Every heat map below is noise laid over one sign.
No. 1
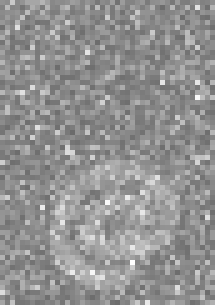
at sign
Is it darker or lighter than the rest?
lighter
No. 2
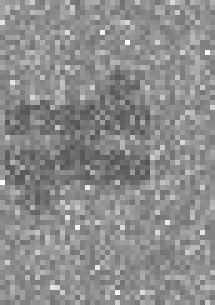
not-equal sign
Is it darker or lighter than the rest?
darker
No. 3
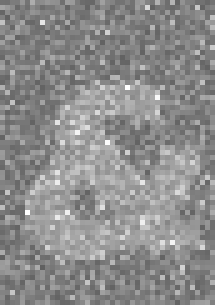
ampersand
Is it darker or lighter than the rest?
lighter
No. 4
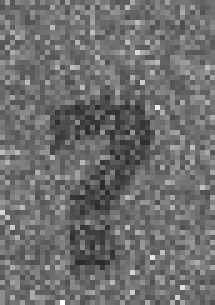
question mark
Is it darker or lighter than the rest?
darker
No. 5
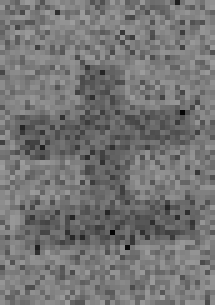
plus-minus sign
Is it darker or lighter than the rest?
darker
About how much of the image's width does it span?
nearly all
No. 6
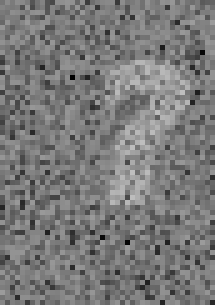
question mark
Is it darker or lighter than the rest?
lighter
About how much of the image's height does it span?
half
